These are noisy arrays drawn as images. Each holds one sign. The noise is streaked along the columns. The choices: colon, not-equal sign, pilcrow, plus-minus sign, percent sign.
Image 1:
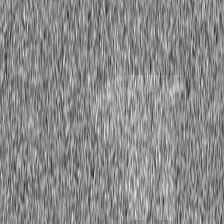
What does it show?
light pilcrow
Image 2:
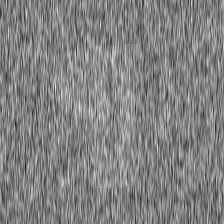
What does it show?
light pilcrow
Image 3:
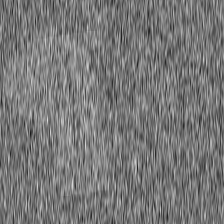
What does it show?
light pilcrow
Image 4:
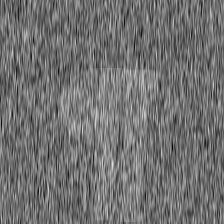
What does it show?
light pilcrow
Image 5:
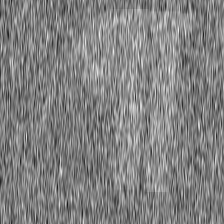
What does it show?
light pilcrow
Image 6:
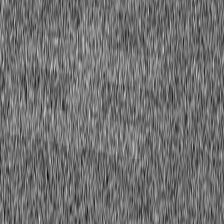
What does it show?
light plus-minus sign
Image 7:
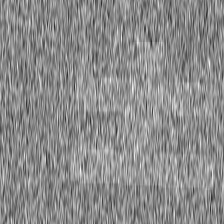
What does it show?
light plus-minus sign
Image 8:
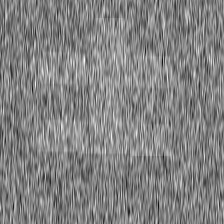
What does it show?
light plus-minus sign
